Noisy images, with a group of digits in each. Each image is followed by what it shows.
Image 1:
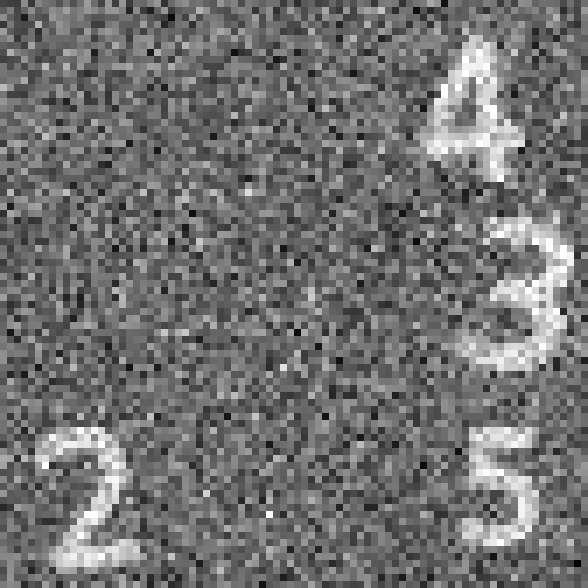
top right: 4; middle right: 3; bottom left: 2; bottom right: 5
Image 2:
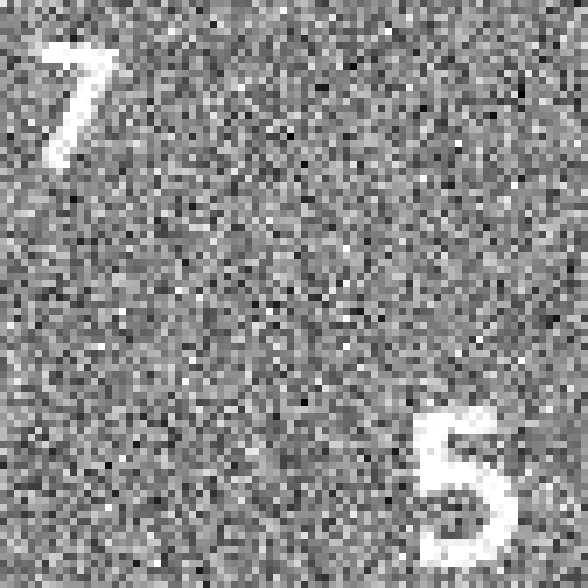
top left: 7; bottom right: 5
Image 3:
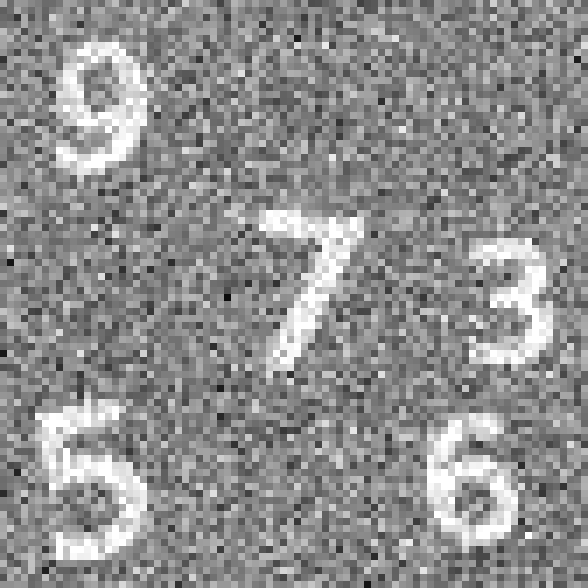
top left: 9; centre: 7; middle right: 3; bottom left: 5; bottom right: 6
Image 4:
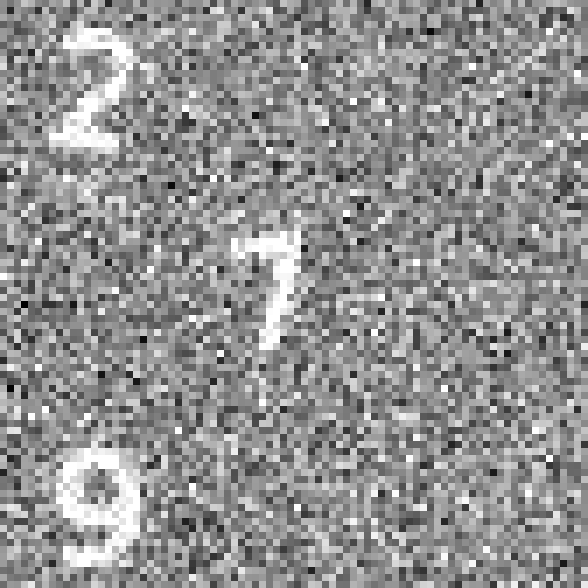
top left: 2; centre: 7; bottom left: 9
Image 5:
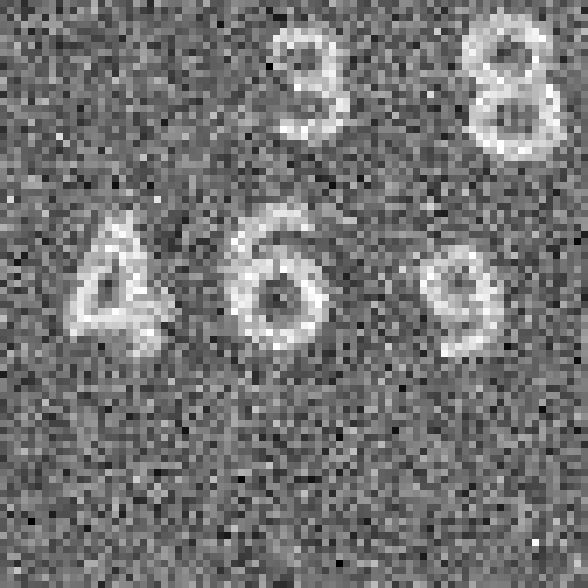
top middle: 3; top right: 8; middle left: 4; centre: 6; middle right: 9
